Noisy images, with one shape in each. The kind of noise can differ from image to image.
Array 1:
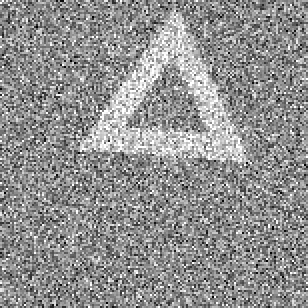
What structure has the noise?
independent entries
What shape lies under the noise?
triangle frame
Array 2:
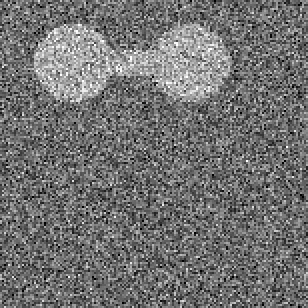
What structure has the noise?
independent entries
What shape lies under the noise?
dumbbell
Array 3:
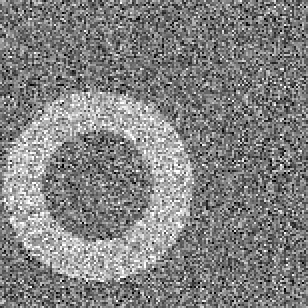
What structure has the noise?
low rank plus noise
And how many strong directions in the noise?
three or four
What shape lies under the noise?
ring
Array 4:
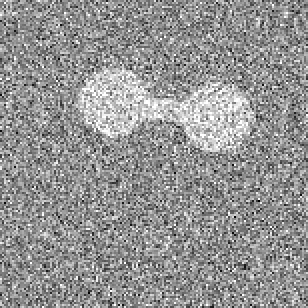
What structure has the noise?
low rank plus noise
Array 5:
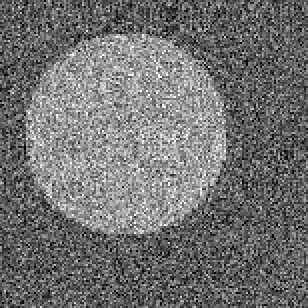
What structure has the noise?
low rank plus noise
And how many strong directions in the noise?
two
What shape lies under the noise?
disc
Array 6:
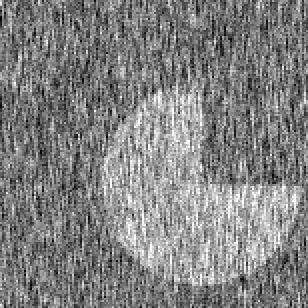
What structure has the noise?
streaked along the columns
